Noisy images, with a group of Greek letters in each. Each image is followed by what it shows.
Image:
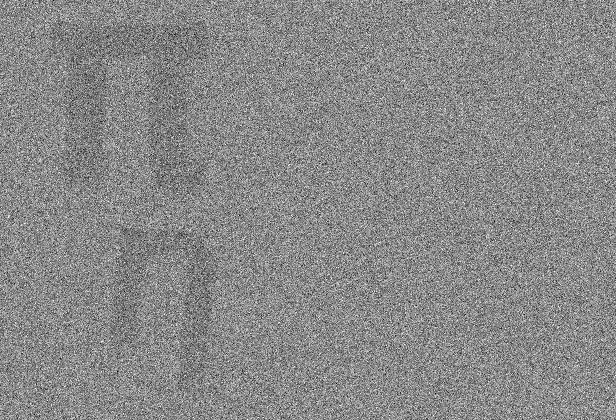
top left: pi; bottom left: eta
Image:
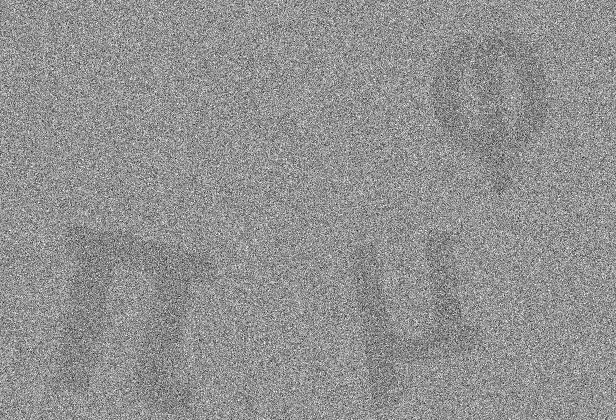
top right: phi; bottom left: pi; bottom right: mu
